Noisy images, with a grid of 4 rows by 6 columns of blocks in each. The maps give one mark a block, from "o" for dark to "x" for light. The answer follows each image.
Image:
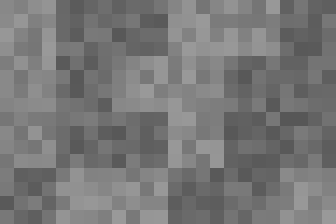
xooxxo
xoxxoo
xooxoo
oxxoox
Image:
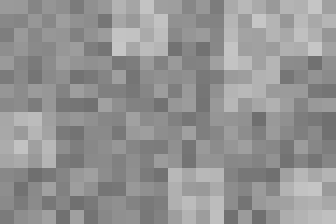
ooxoxx
ooooxo
xooooo
oooxox
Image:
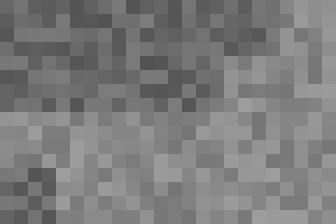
ooooox
ooooxx
xxxxxx
oxxxxx
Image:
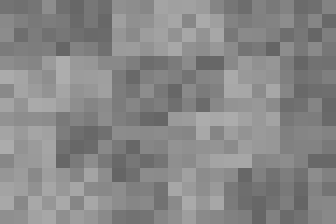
ooxxoo
xxooxo
xooxxo
xxoxoo
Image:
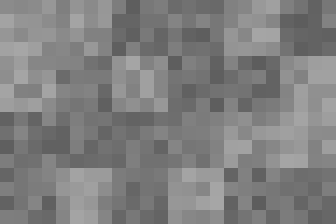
xxooxo
xoxoox
ooooxx
oxoxoo
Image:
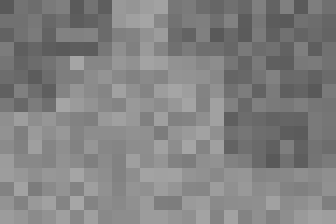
ooxooo
oxxxoo
xxxxoo
xxxxxx
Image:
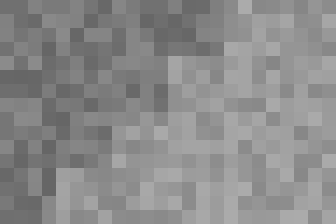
ooooxx
oooxxx
ooxxxx
oxxxxx
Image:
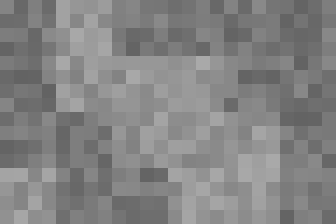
oxoooo
oxxxoo
ooxxxo
xooxxo
